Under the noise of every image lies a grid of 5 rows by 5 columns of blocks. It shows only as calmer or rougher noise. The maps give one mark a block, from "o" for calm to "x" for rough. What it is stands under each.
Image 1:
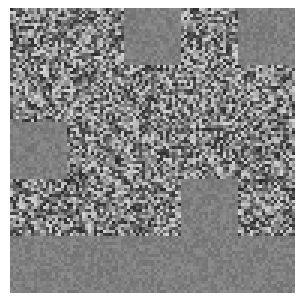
x x o x o
x x x x x
o x x x x
x x x o x
o o o o o
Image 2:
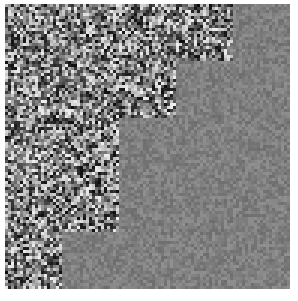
x x x x o
x x x o o
x x o o o
x x o o o
x o o o o
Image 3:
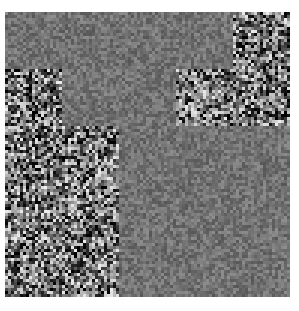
o o o o x
x o o x x
x x o o o
x x o o o
x x o o o
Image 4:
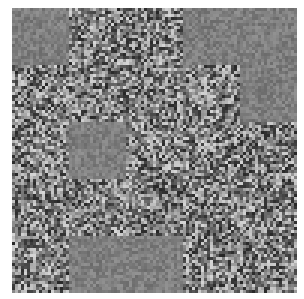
o x x o o
x x x x o
x o x x x
x x x x x
x o o x x
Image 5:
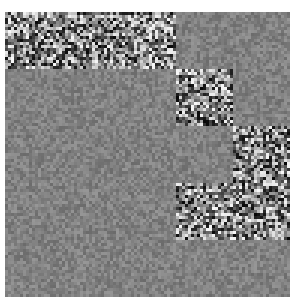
x x x o o
o o o x o
o o o o x
o o o x x
o o o o o
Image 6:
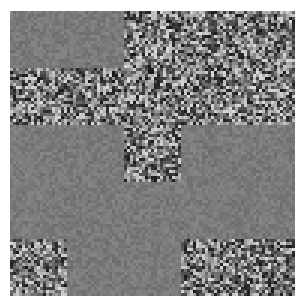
o o x x x
x x x x x
o o x o o
o o o o o
x o o x x
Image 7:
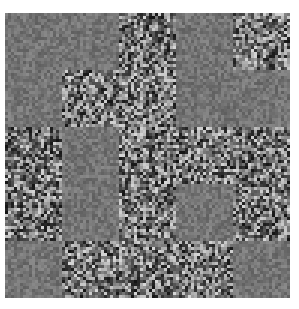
o o x o x
o x x o o
x o x x x
x o x o x
o x x x o
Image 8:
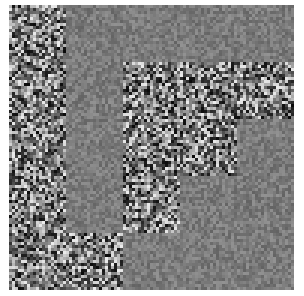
x o o o o
x o x x x
x o x x o
x o x o o
x x o o o
